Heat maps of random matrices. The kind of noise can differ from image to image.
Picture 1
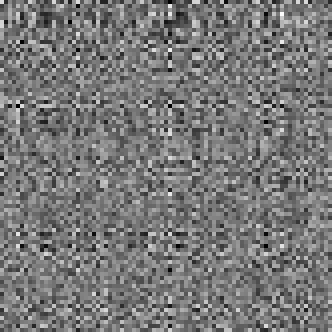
low rank plus noise
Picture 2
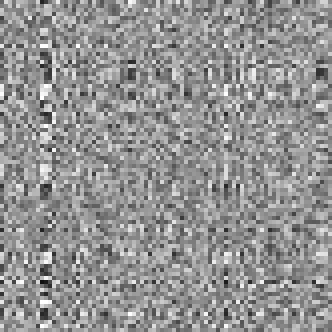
low rank plus noise
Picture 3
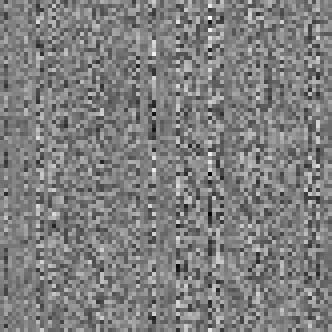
columns of uneven size
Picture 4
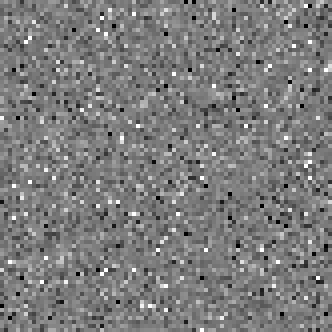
heavy tails
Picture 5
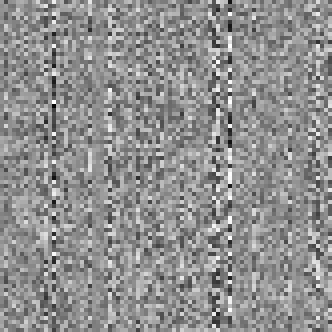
columns of uneven size
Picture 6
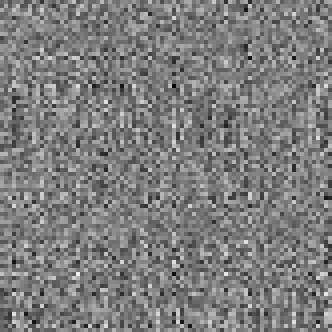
low rank plus noise
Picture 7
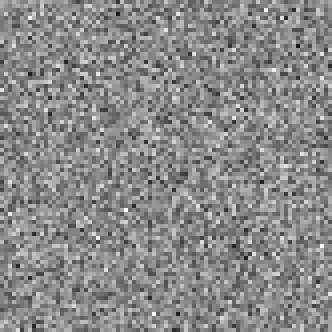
independent entries
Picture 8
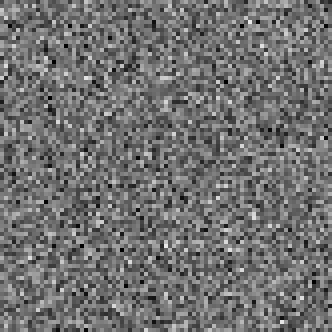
independent entries
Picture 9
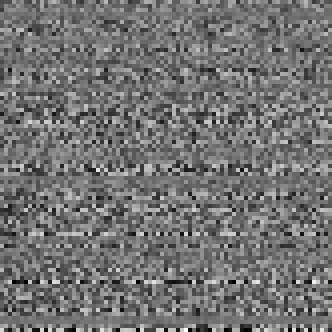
rows of uneven size
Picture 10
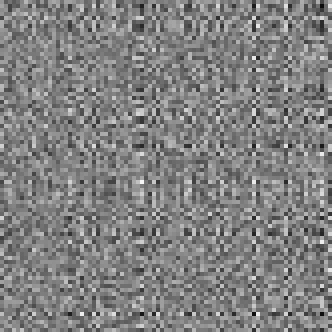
low rank plus noise
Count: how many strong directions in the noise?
one
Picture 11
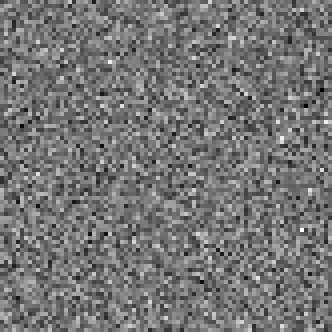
independent entries
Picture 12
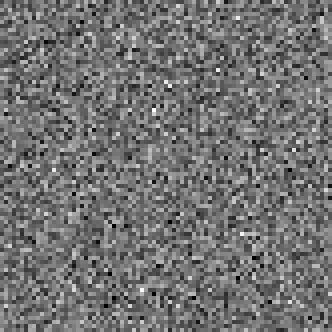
independent entries
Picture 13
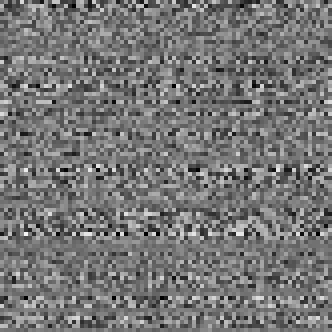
rows of uneven size
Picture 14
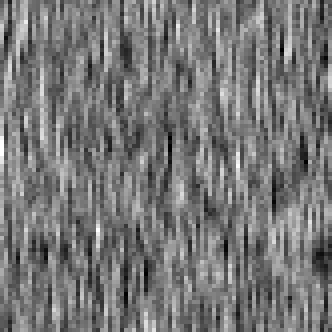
streaked along the columns
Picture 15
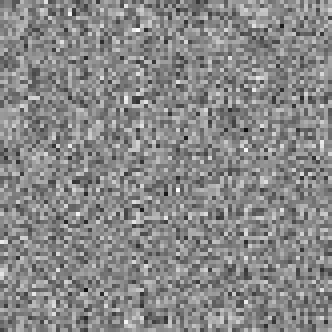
low rank plus noise
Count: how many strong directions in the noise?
five to eight
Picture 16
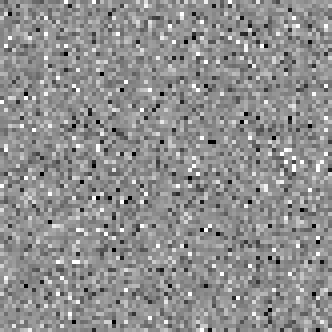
heavy tails
